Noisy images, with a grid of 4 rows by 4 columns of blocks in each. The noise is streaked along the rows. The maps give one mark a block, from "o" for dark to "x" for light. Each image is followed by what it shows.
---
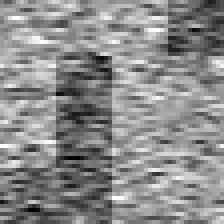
xxxo
xoxx
xoxx
ooxx
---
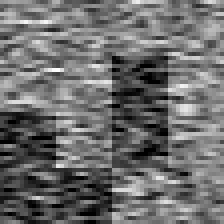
xxxx
xxox
oxox
ooxx
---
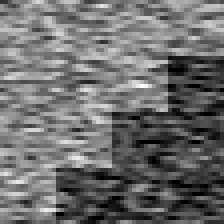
xxxx
xxxo
xxoo
xooo
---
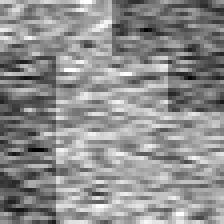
xxoo
oxxo
oxxx
oxxx
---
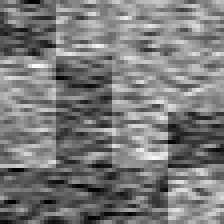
oxxx
xoxx
xoxo
ooox
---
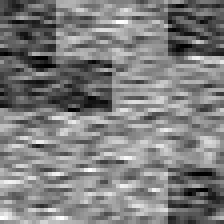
oxxo
ooxx
xxxx
xxxo
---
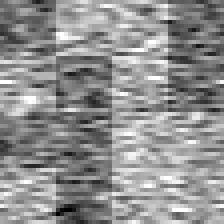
oxxo
xoxo
ooxx
xoxx
